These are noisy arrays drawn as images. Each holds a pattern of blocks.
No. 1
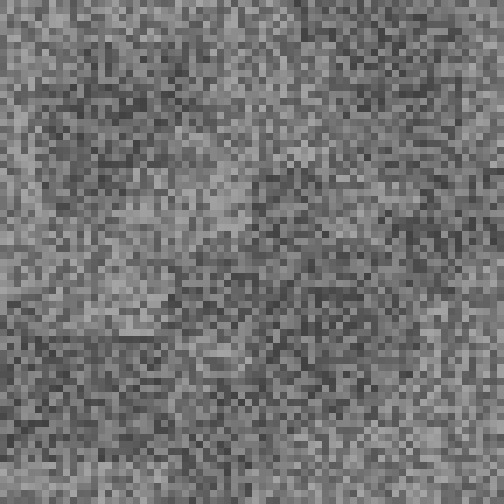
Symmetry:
mirrored about the diagonal from the top left
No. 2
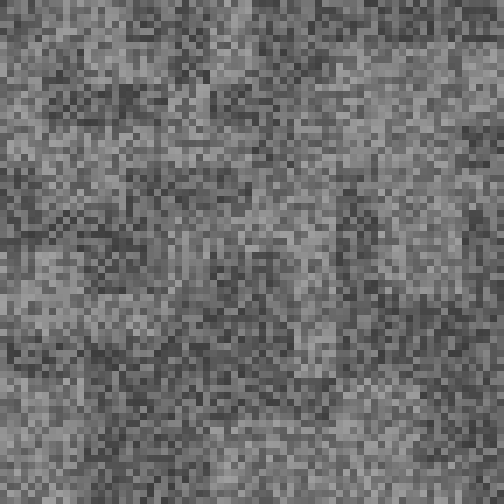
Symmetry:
no symmetry
